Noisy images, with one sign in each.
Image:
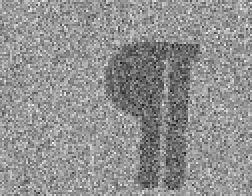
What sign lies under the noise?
pilcrow
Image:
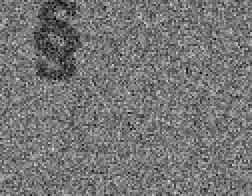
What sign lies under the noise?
section sign
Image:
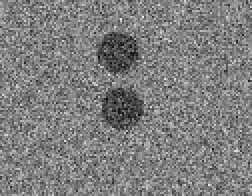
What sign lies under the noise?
colon
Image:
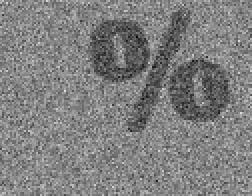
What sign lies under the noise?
percent sign
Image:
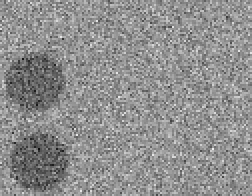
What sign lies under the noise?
colon
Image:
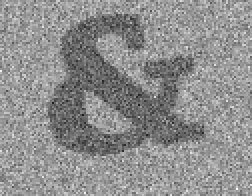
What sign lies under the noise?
ampersand
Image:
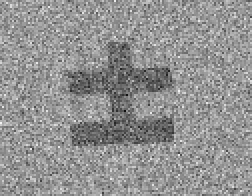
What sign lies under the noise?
plus-minus sign
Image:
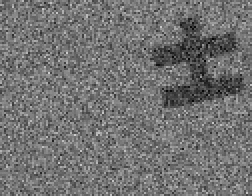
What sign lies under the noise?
plus-minus sign
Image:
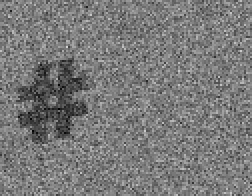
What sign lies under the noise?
hash sign
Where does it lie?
middle left
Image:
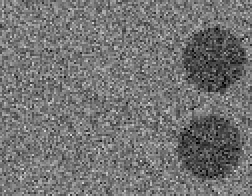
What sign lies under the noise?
colon
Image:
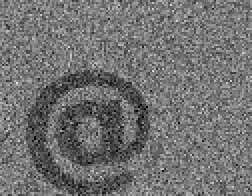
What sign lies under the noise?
at sign
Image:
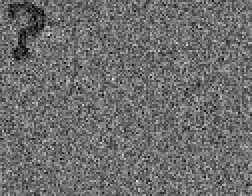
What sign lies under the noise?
question mark
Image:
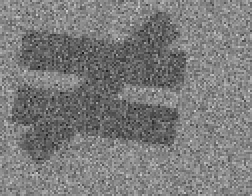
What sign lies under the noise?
not-equal sign
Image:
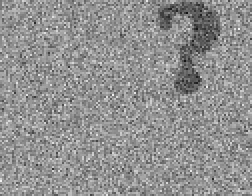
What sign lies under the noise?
question mark
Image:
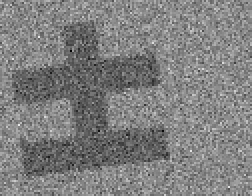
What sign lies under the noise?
plus-minus sign
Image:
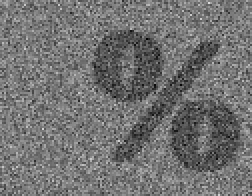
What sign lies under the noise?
percent sign
